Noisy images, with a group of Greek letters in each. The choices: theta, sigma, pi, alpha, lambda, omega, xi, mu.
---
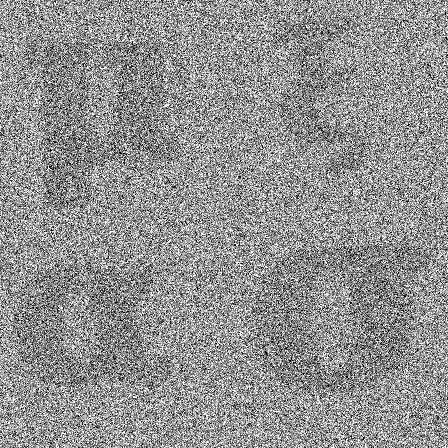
top left: mu; top right: xi; bottom left: alpha; bottom right: sigma
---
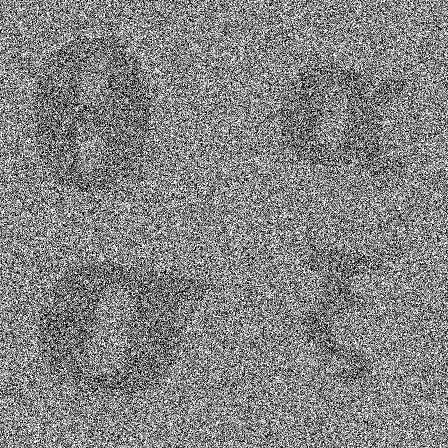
top left: theta; top right: alpha; bottom left: sigma; bottom right: xi
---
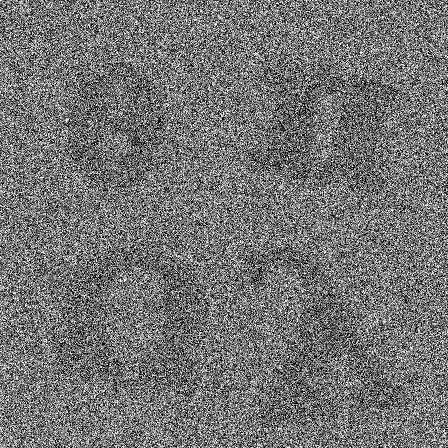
top left: theta; top right: pi; bottom left: omega; bottom right: lambda
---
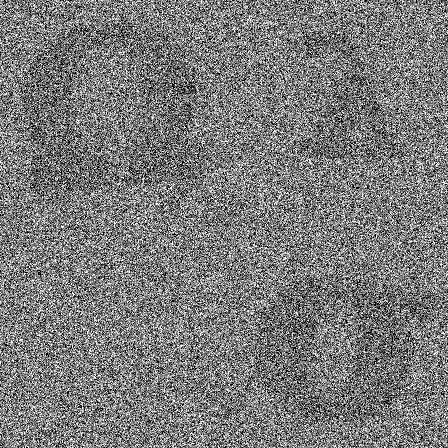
top left: omega; top right: lambda; bottom right: sigma
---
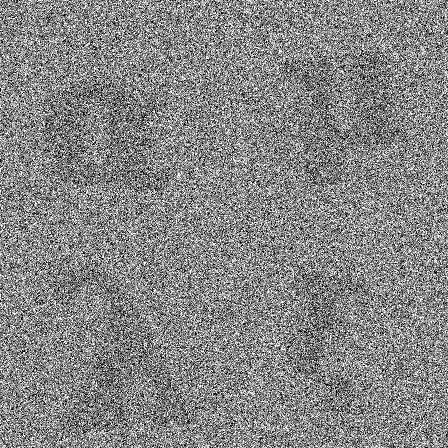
top left: alpha; top right: mu; bottom left: lambda; bottom right: xi
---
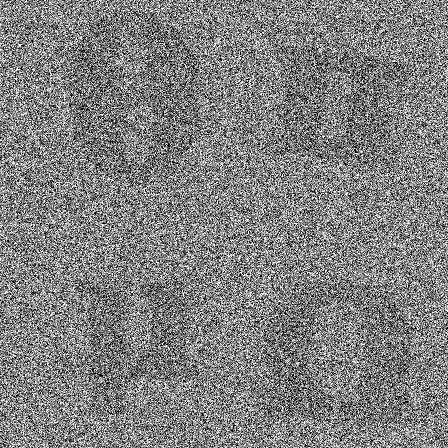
top left: theta; top right: pi; bottom left: mu; bottom right: omega
